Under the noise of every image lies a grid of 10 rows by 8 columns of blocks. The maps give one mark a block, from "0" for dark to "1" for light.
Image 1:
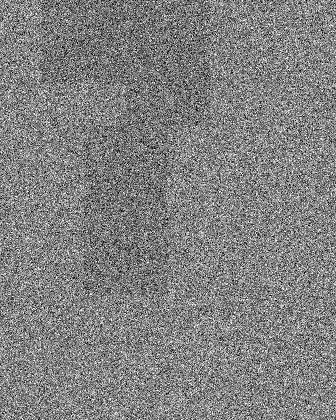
10000111
10000111
11100111
11001111
11001111
11001111
11001111
11111111
11111111
11111111
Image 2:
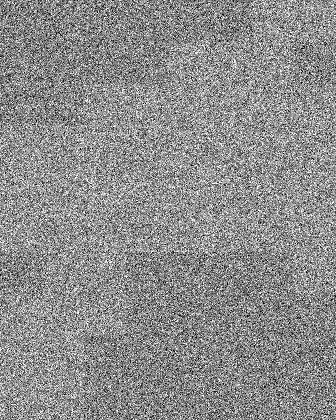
00000011
00001110
00111111
11111111
11111111
11111111
01100001
11100000
11000000
11000000
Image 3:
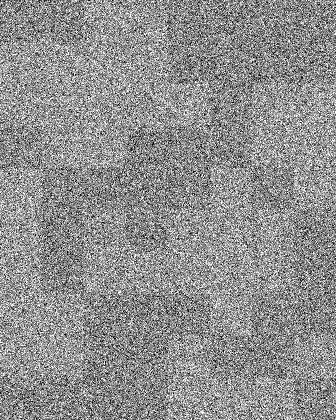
00110000
11110000
11111011
01100011
10000101
10101110
10111110
11000100
11001001
00001110
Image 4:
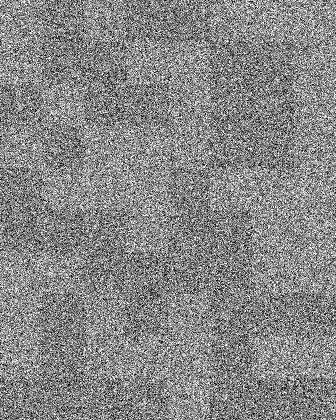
10100111
10011001
01001001
10111001
01110111
00010011
11000011
10101000
10111011
00001000
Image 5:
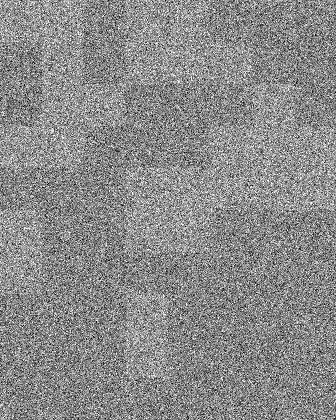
11011000
01011100
01100010
11000111
00011111
10011000
10000000
00010000
00010000
00000000
